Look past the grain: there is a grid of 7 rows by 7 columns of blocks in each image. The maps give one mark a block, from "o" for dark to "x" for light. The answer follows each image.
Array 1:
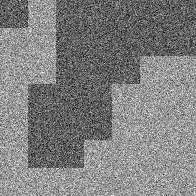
o x o o o o o
x x o o o o o
x x o o o x x
x o o o x x x
x o o o x x x
x o o x x x x
x x x x x x x
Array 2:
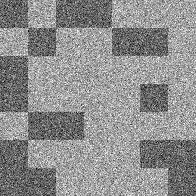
o x o o x x x
x o x x o o x
o x x x x x x
o x x x x o x
x o o x x x x
o x x x x o o
o o x x x x o
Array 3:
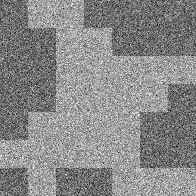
o x x o o o o
o o x x o o o
o o x x x x x
o o x x x x o
o x x x x o o
x x x x x o o
o x o o x x x
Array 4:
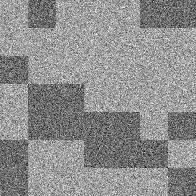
x o x x x o o
x x x x x x x
o x x x x x x
x o o x x x x
x o o o o x o
o x x o o o x
o x x x x x o
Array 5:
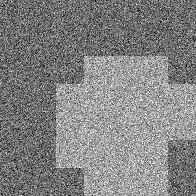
o o o o o o o
o o o o o o o
o o o x x x o
o o x x x x x
o o x x x x x
o o x x x x o
o o o x x x o
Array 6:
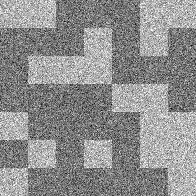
x x o o o x x
o o o x o x o
o x x x o o o
o o o o x x o
x o o o o x x
o x o x o x x
x o o o o o x
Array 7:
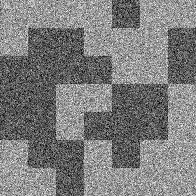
x x x x o x x
x o o x x x o
o o o o x x o
o o x x o o x
o o x o o o x
x o o x o x x
x x o x x x x
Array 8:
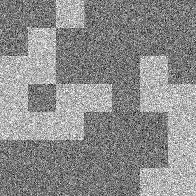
o o x o o o o
o x o o o o o
x x o o o x o
x o x x o x x
x x x o o o x
o o o o o o x
o o o o o x x
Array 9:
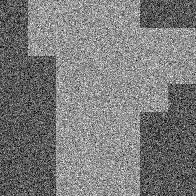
o x x x x o o
o x x x x x x
o o x x x x x
o o x x x x o
o o x x x o o
o o x x x o o
o o x x x o o
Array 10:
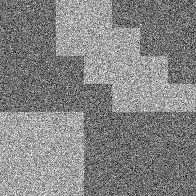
o o x x o o o
o o x x x o o
o o o x x x o
o o o o x x x
x x x o o o o
x x x o o o o
x x x o o o o
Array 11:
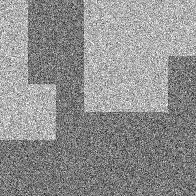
x o o x x x x
x o o x x x x
x o o x x x o
x x o x x x o
x x o o o o o
o o o o o o o
o o o o o o o
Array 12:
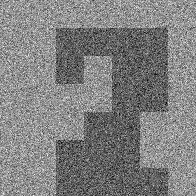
x x x x x x x
x x o o o o x
x x o x o o x
x x x x o o x
x x x o o x x
x x o o o x x
x x o o o o x
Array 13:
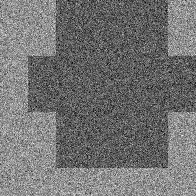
x x o o o o x
x x o o o o x
x o o o o o o
x o o o o o o
x x o o o o x
x x o o o o x
x x x x x x x
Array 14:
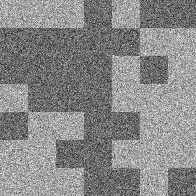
x x x o x o o
o o o o o x x
o o o o x o x
x o o o x x x
o x x o o x x
x x o o x x x
x x x o o x o
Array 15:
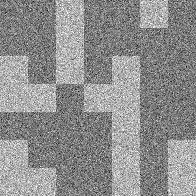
o o x o o x o
o o x o o o o
x o x o x o o
x x o x x o o
o o o o x o o
x o o o x o x
x x o o x o x
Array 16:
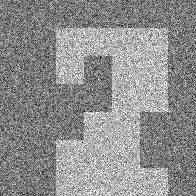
o o o o o o o
o o x x x x o
o o x o x x o
o o o o x x o
o o o x x o o
o o x x x o o
o o x x x x o
